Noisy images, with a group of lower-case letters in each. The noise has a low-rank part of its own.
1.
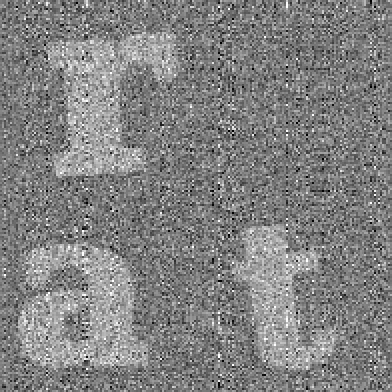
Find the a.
bottom left
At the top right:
nothing
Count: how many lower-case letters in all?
3
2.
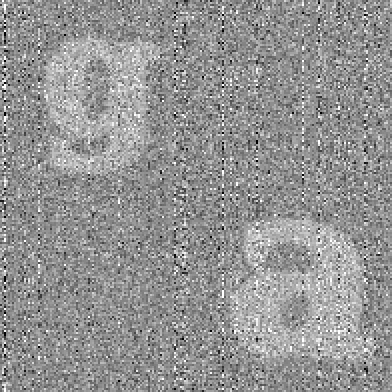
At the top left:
g
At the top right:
nothing
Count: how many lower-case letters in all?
2
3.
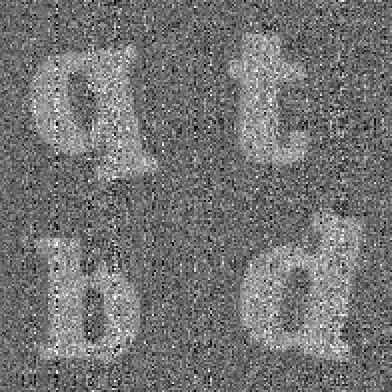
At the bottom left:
b
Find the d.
bottom right
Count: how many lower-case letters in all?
4
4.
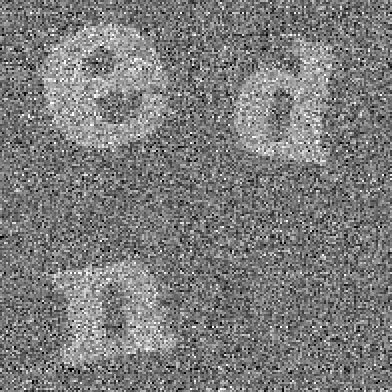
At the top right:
d
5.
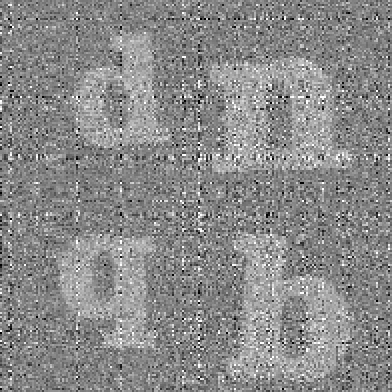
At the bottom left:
q
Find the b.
bottom right
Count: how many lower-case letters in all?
4
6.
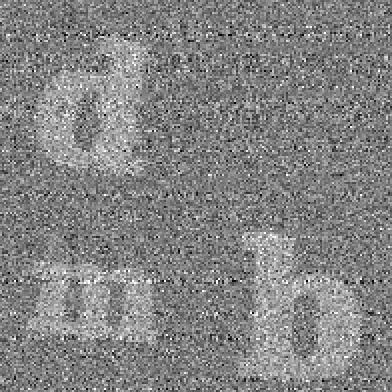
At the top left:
d
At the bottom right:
b
